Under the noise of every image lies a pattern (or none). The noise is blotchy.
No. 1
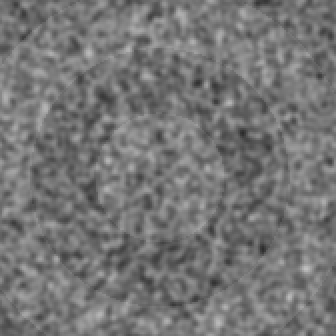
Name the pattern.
rings round one point
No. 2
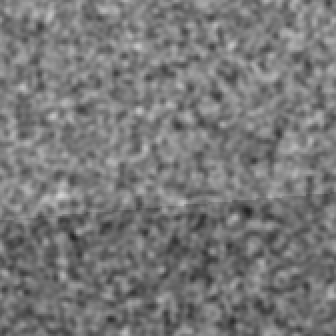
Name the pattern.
a sharp edge
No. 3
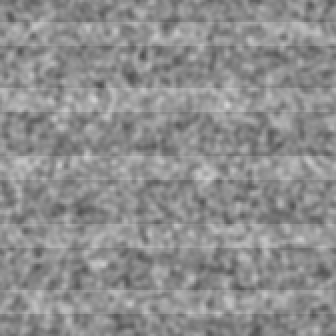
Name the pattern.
horizontal stripes
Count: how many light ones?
5
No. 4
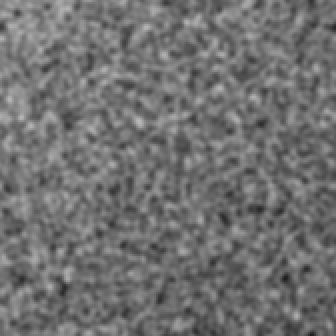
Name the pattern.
a smooth slope
